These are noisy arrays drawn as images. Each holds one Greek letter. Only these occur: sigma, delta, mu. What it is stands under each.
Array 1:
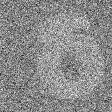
light delta
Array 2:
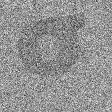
dark sigma
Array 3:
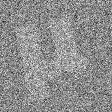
light mu
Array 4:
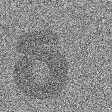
dark delta
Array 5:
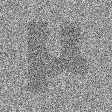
dark mu
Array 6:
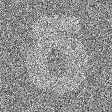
light delta
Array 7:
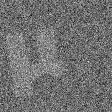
light mu
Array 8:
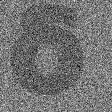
dark delta
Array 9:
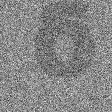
dark delta
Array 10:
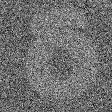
light delta
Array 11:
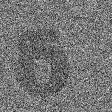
dark delta
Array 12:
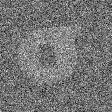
light sigma
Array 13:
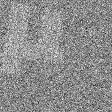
light mu
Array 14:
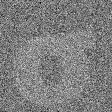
light sigma
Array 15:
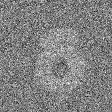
light delta
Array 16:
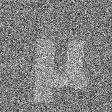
light mu
